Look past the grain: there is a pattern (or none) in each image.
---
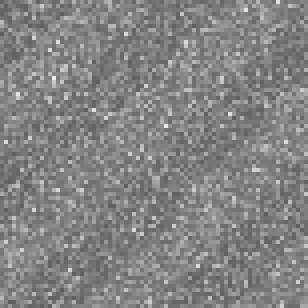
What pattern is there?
diagonal stripes
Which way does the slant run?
bottom left to top right
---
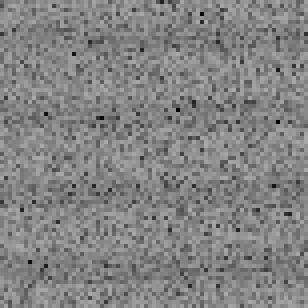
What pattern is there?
horizontal stripes
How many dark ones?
4
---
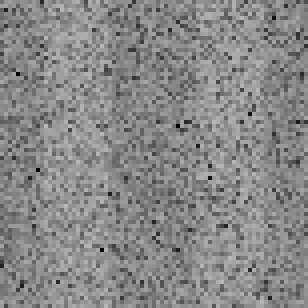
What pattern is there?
vertical stripes
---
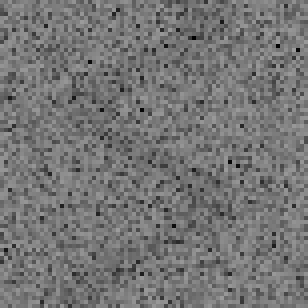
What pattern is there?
a wavy band
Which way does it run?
top to bottom
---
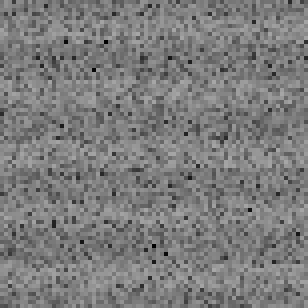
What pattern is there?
horizontal stripes
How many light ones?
5
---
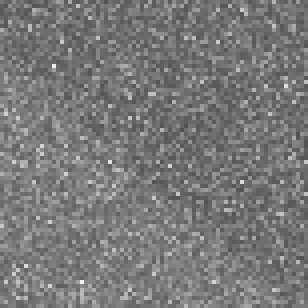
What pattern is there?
a sharp edge
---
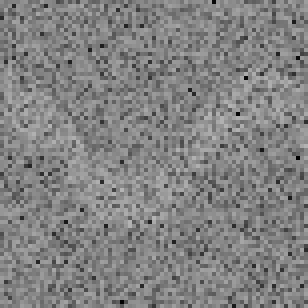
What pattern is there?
a wavy band
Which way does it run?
left to right
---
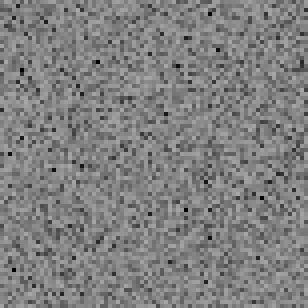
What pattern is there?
only noise
